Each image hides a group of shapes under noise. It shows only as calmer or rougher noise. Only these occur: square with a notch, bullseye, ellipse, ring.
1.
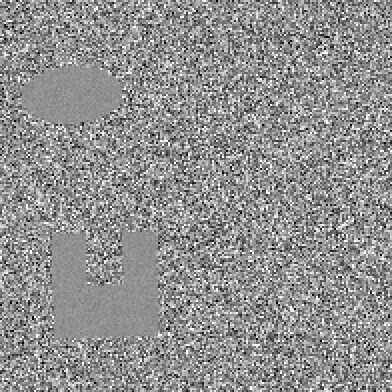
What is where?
top left: ellipse; bottom left: square with a notch
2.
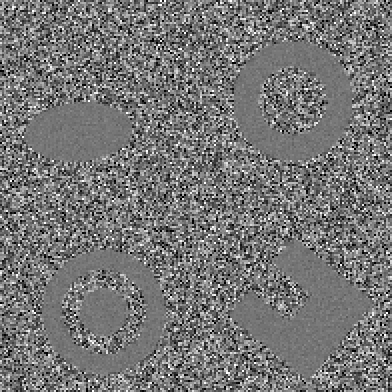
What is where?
top left: ellipse; top right: ring; bottom left: bullseye; bottom right: square with a notch
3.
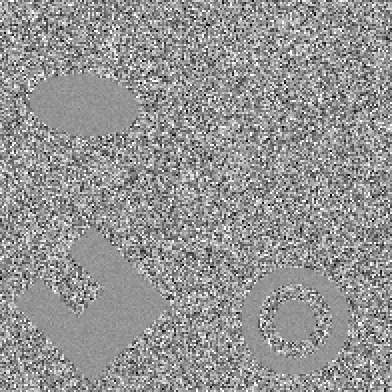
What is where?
top left: ellipse; bottom left: square with a notch; bottom right: bullseye
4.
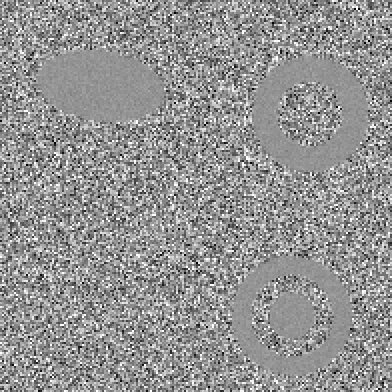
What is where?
top left: ellipse; top right: ring; bottom right: bullseye
